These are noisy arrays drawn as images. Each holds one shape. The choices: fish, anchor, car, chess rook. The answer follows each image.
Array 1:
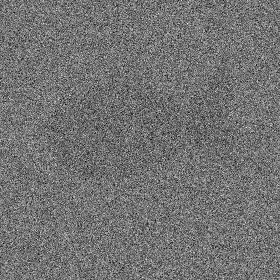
dark fish
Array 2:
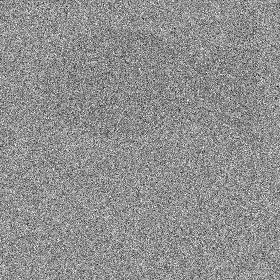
dark fish
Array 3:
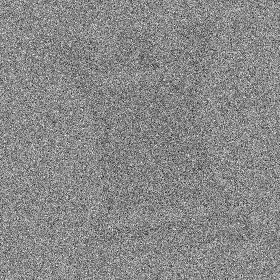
dark chess rook
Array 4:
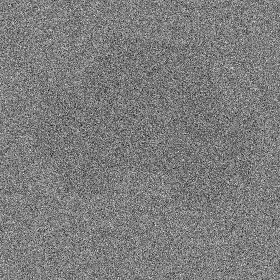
dark car
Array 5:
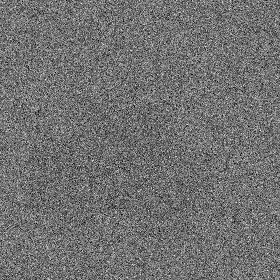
dark car
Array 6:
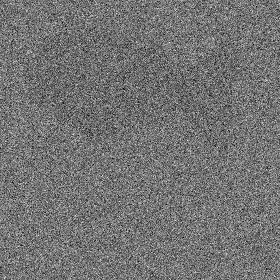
dark fish
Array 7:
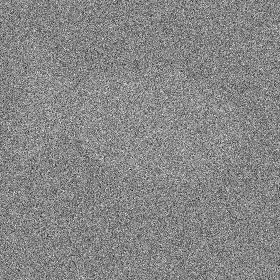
light fish
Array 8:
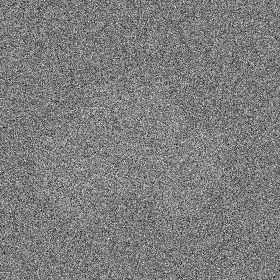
light car
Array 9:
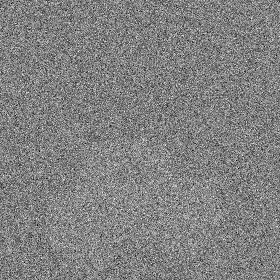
light car
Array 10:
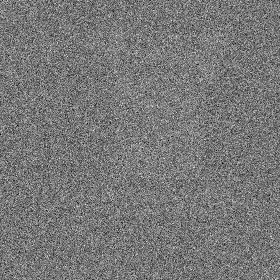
light chess rook
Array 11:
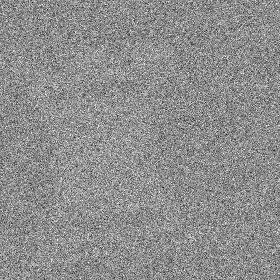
light chess rook
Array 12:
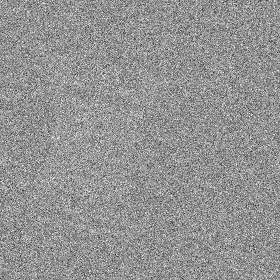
light chess rook
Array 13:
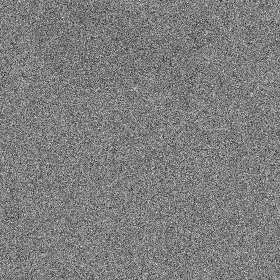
dark fish
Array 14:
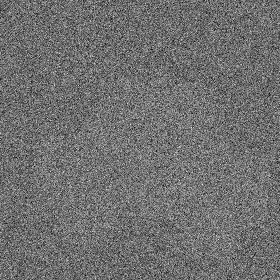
light car
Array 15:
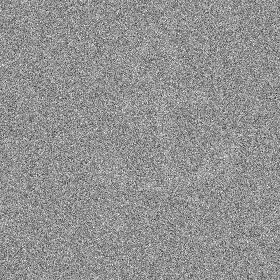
light anchor
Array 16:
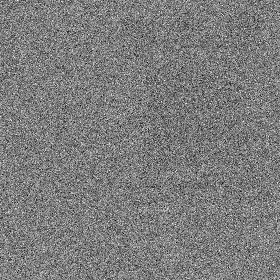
dark chess rook
